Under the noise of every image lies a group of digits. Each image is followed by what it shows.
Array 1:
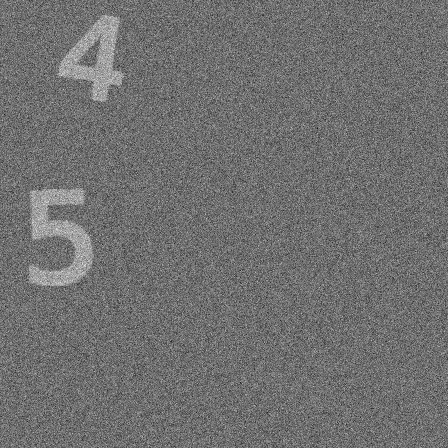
top left: light 4; middle left: light 5
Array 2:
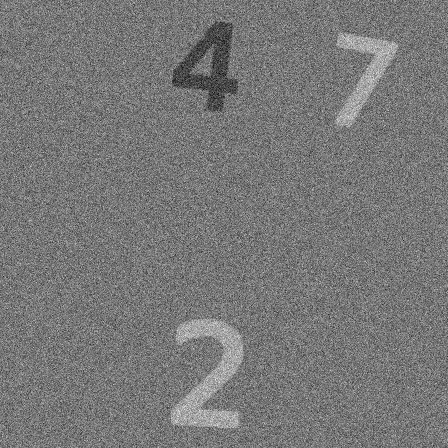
top middle: dark 4; top right: light 7; bottom middle: light 2
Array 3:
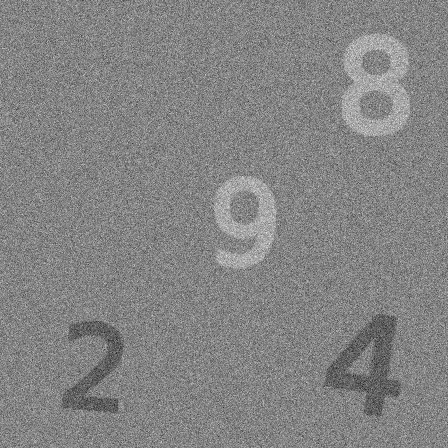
top right: light 8; centre: light 9; bottom left: dark 2; bottom right: dark 4
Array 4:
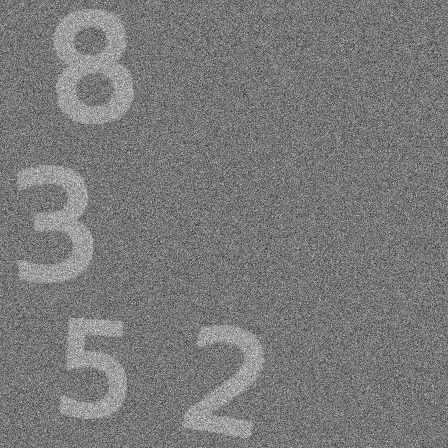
top left: light 8; middle left: light 3; bottom left: light 5; bottom middle: light 2
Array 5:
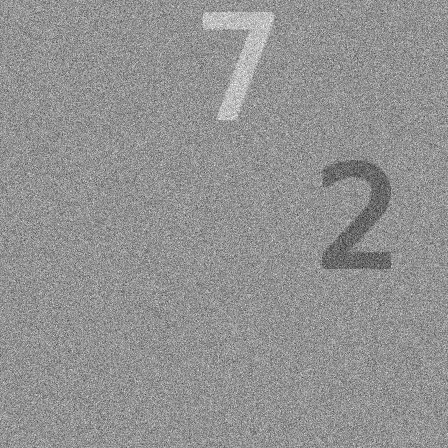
top middle: light 7; middle right: dark 2
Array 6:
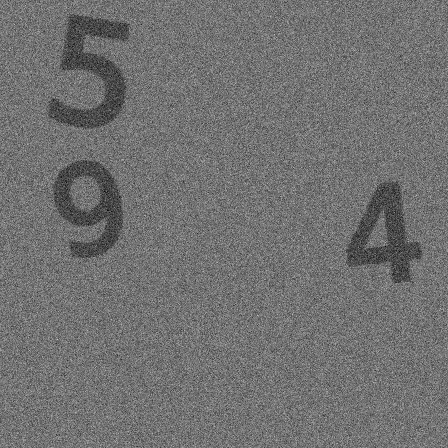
top left: dark 5; middle left: dark 9; middle right: dark 4
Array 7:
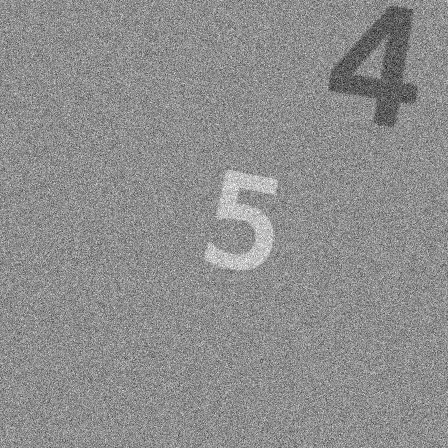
top right: dark 4; centre: light 5
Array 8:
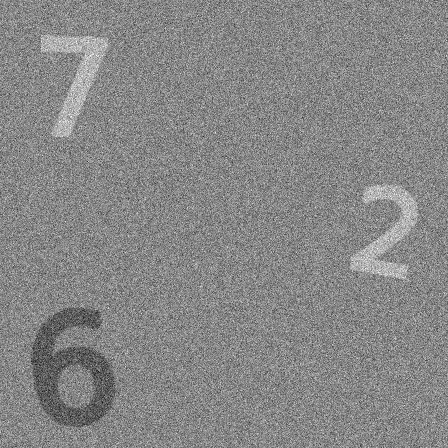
top left: light 7; middle right: light 2; bottom left: dark 6
